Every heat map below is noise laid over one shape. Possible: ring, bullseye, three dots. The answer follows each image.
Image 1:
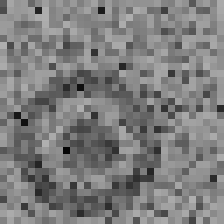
bullseye
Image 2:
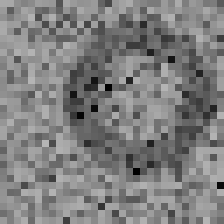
ring
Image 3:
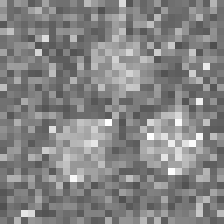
three dots
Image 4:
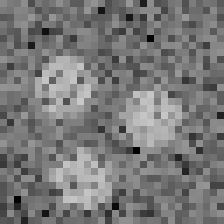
three dots
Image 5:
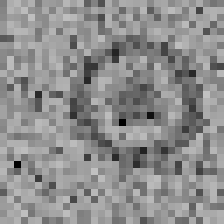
bullseye
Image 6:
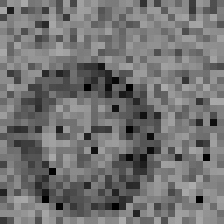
ring
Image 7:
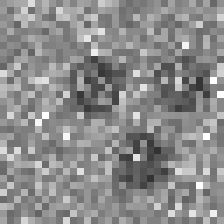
three dots
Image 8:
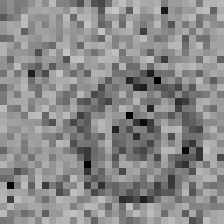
bullseye
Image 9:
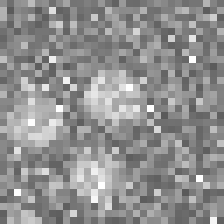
three dots
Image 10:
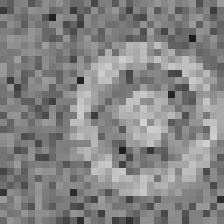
bullseye
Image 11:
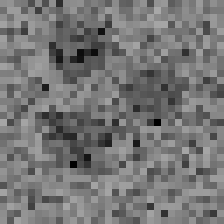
three dots
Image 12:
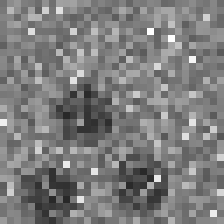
three dots
